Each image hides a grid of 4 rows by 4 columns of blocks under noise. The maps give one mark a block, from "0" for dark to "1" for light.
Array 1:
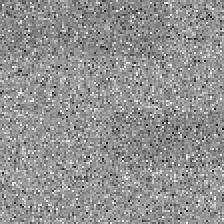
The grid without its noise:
0001
1111
1100
1111
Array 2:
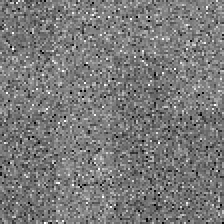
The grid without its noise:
0111
1101
0100
0100
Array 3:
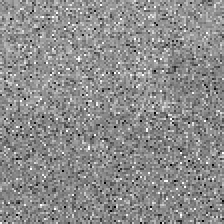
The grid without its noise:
1111
1110
0000
0000
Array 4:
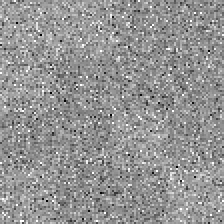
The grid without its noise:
1100
1000
0010
1001
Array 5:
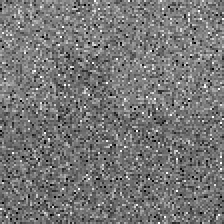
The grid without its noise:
1111
1011
0000
0000
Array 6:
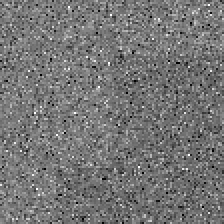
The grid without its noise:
1111
1100
1100
1000
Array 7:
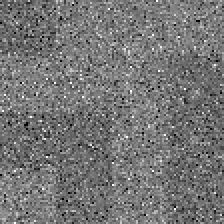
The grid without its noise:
0111
1110
0010
1010
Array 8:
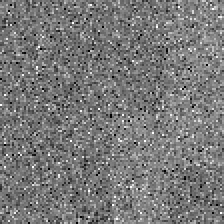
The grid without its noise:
0001
0001
0011
0010
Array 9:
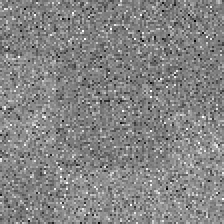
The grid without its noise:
0000
1000
1001
0111
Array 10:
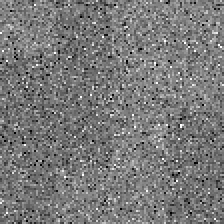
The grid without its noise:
1011
0011
0010
0110
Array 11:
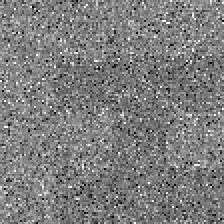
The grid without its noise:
1111
1000
1101
1000
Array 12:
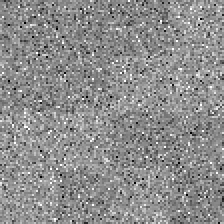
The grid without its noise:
0001
0011
1100
1010
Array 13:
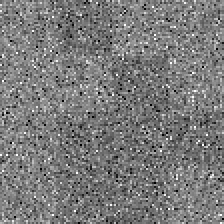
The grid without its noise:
1011
1101
1000
1001
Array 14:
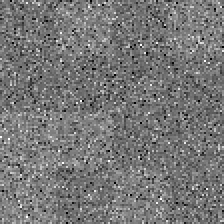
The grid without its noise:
0101
0000
1100
1010
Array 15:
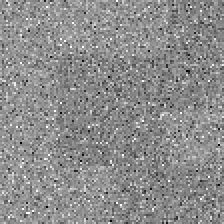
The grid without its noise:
1110
1000
1001
1100
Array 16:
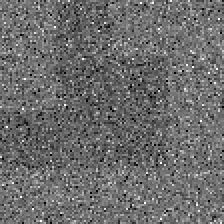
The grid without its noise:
1011
1001
0001
1111
